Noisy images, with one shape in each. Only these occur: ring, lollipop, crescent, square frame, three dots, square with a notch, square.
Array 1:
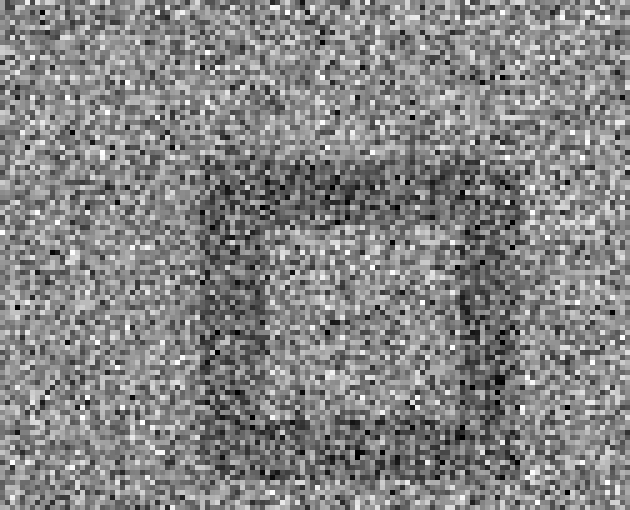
square frame
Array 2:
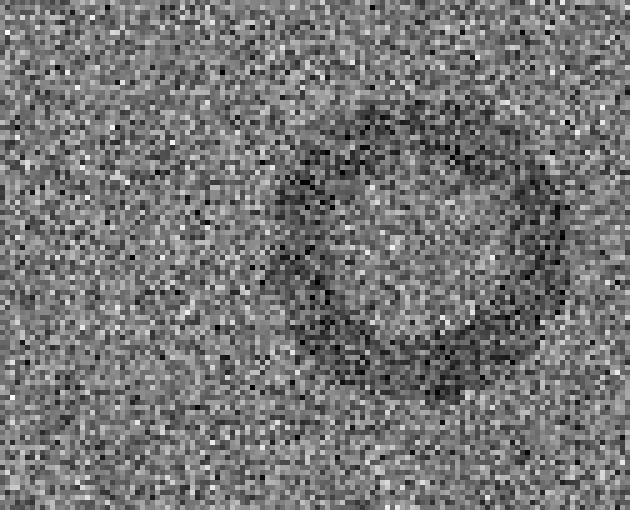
ring
